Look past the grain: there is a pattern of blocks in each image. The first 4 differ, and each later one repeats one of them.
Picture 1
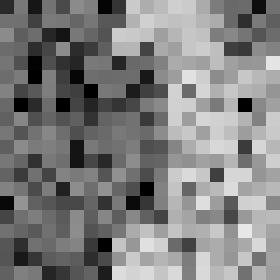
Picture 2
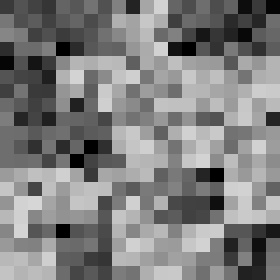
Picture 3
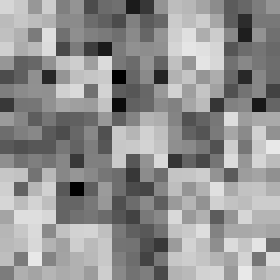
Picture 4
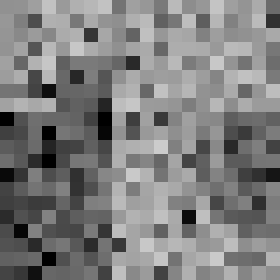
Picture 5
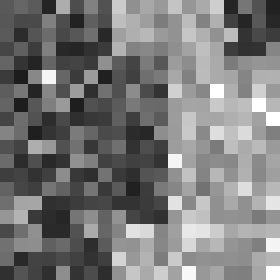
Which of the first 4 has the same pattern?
1
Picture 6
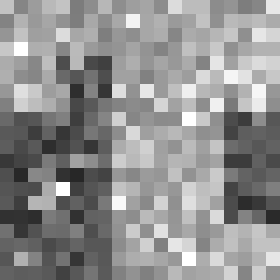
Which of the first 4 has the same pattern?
4
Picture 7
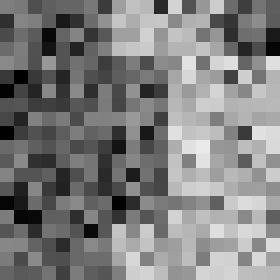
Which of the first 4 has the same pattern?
1
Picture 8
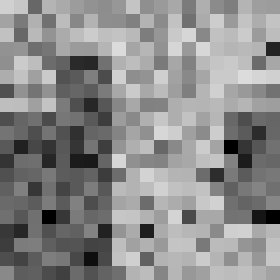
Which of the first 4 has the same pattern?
4
